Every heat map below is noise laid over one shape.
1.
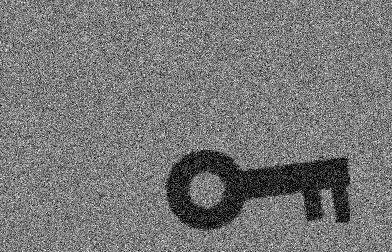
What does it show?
dark key
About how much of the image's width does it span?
half
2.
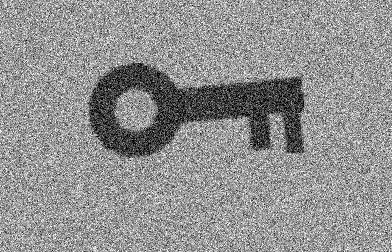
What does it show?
dark key
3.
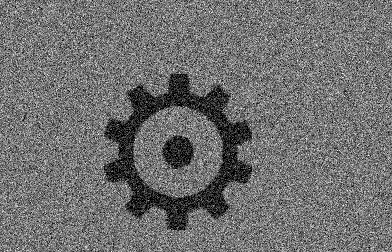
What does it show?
dark gear
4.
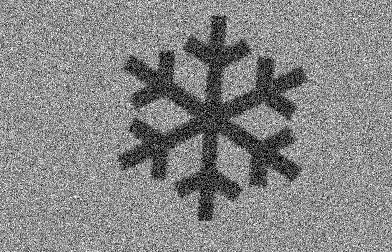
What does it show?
dark snowflake
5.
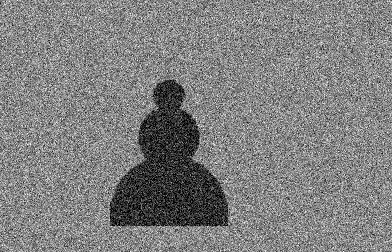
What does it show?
dark chess pawn
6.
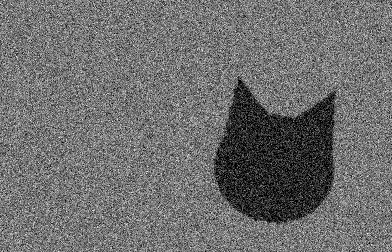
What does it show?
dark cat's head
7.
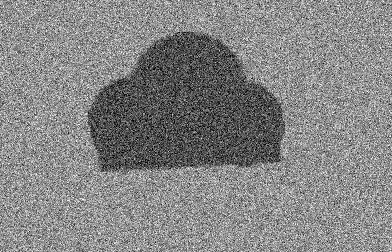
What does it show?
dark cloud
